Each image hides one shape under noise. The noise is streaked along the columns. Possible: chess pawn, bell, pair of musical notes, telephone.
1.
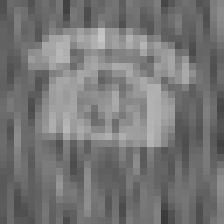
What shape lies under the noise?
telephone
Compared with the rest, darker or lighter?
lighter
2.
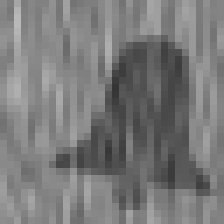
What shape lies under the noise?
bell
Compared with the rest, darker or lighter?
darker
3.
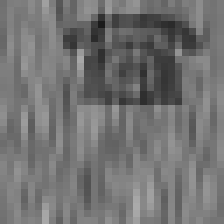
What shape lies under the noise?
telephone
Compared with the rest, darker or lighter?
darker
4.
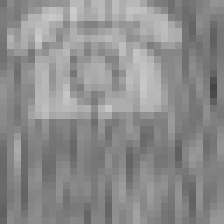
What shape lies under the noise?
telephone
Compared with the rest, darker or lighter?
lighter
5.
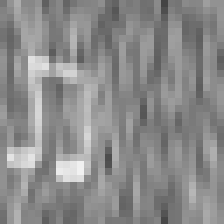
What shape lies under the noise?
pair of musical notes
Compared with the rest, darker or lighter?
lighter
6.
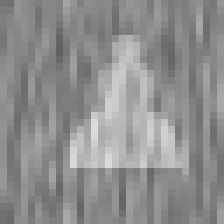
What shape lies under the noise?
chess pawn
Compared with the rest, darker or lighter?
lighter
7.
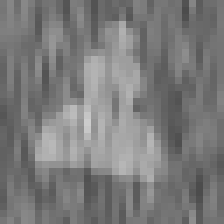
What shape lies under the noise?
chess pawn
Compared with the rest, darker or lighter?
lighter
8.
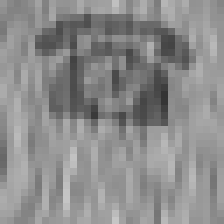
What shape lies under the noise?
telephone
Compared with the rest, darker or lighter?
darker
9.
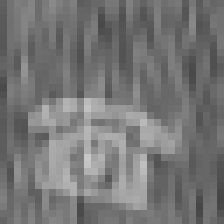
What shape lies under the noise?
telephone
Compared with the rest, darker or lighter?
lighter
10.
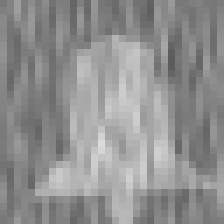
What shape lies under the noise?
bell
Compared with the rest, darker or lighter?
lighter
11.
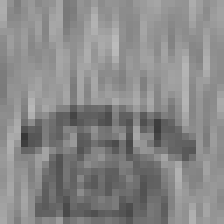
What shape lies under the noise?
telephone
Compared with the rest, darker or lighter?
darker
